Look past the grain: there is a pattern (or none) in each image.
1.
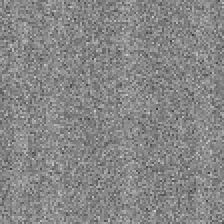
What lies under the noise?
bands of columns
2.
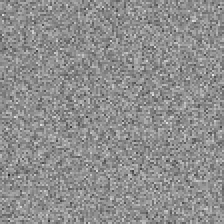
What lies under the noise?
only noise
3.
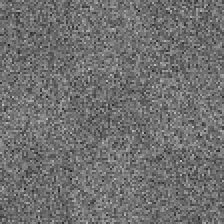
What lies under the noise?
a checkerboard
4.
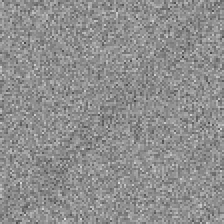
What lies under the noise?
a diagonal band
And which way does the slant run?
bottom left to top right
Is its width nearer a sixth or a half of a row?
a sixth
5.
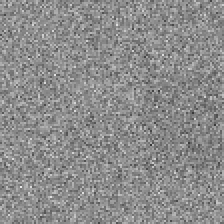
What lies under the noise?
one block
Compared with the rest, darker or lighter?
darker
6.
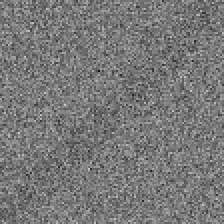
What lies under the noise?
a diagonal band
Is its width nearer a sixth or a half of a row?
a sixth
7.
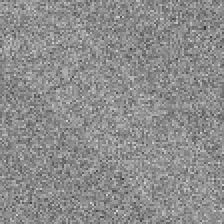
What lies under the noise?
a diagonal band
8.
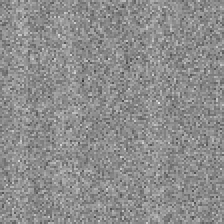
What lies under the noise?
bands of columns
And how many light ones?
3
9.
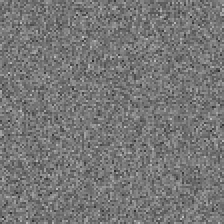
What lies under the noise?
only noise
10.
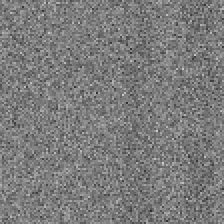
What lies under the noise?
bands of columns
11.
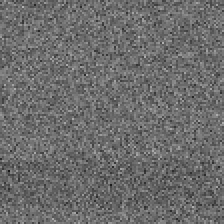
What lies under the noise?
one band of rows
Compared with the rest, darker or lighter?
darker
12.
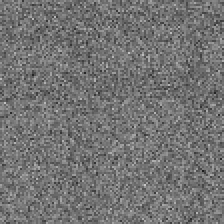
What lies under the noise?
bands of rows crossing bands of columns
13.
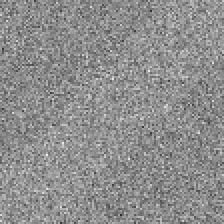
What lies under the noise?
a diagonal band
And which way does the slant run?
bottom left to top right
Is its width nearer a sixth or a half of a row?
a half
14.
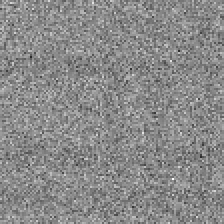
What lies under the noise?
bands of rows crossing bands of columns
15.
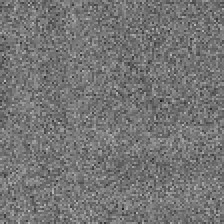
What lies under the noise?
bands of rows crossing bands of columns
